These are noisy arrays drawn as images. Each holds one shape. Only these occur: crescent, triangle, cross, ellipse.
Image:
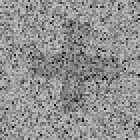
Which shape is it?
cross
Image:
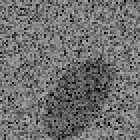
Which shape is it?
ellipse
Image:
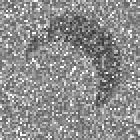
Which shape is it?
crescent
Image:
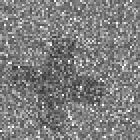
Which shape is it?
cross
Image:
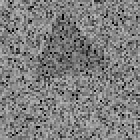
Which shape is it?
triangle
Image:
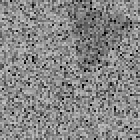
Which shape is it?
triangle
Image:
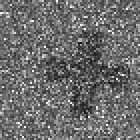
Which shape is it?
cross
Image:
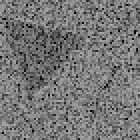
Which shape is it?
triangle
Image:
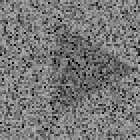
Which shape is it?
triangle
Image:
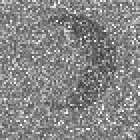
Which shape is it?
crescent
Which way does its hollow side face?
left
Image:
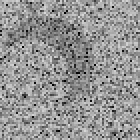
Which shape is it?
crescent
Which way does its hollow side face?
down and left
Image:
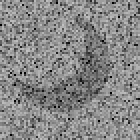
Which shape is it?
crescent
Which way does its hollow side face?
up and left
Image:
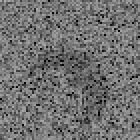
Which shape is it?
crescent
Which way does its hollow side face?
down and left
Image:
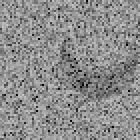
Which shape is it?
crescent
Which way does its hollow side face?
up
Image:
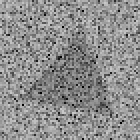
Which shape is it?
triangle
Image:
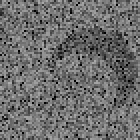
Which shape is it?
crescent
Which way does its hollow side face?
down and left
